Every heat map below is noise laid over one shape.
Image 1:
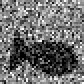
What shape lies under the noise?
fish
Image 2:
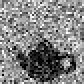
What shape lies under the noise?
teapot
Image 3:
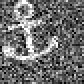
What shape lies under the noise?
anchor
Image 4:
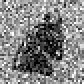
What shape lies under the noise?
chess knight
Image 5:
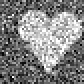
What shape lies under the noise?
heart
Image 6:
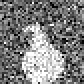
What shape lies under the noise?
pear
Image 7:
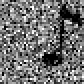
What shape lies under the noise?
musical note
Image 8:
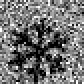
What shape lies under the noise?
snowflake
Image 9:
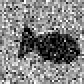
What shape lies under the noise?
fish
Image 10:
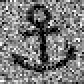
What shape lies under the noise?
anchor
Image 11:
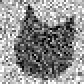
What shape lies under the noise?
cat's head
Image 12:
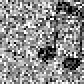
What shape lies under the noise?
pair of musical notes
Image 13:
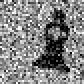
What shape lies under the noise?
chess bishop
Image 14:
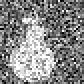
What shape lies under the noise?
pear
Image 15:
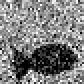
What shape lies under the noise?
fish
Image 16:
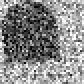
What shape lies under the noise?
ghost
